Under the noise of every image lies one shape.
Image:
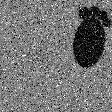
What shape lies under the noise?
footprint
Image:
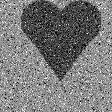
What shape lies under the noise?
heart
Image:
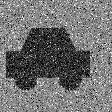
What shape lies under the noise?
car
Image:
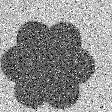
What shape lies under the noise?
flower
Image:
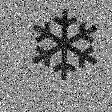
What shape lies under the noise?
snowflake
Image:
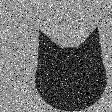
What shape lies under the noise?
cat's head
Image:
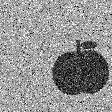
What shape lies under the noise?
apple
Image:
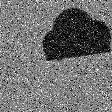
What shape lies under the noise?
cloud
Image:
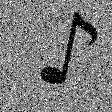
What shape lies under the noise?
musical note
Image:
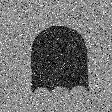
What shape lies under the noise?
ghost
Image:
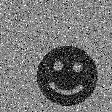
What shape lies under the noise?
smiling face
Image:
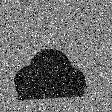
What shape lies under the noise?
cloud
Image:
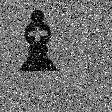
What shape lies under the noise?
chess bishop
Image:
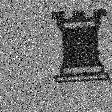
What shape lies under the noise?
chess rook
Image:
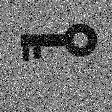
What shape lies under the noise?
key
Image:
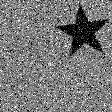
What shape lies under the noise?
star
